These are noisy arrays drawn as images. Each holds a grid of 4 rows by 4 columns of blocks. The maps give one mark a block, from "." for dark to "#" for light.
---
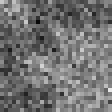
# . . .
. . # #
. # # #
. . # #
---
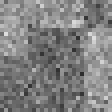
# # # .
# . . #
. . . #
. . . #
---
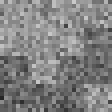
# # # #
# # # .
. # . .
. . . #
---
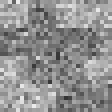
# . # #
. . . .
# . . #
# # . .
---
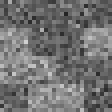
. . . .
# . . #
# # . .
. # # .
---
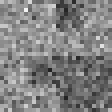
# # . #
# # # #
# . . .
# # . .
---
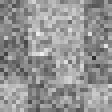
. # # .
. # # .
. . # .
# . . #
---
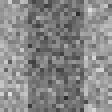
# . . #
# . . #
# . . #
# . . #
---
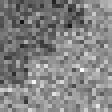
. . . #
. . # #
. # # #
# # # #
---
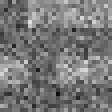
. # # #
. . . .
# . # #
. . . .
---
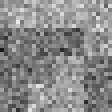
# # # #
. . . #
. . # .
. # # .
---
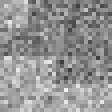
# . . .
. . . .
# # . .
# # # #
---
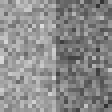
# # . .
# # . .
# # . .
# # . .
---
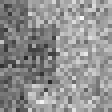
. # # #
. . # #
. . # #
. # # #
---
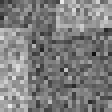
. . # #
# . . .
# . . .
# . . .
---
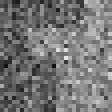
. . . #
. # # #
. . # #
. . # #
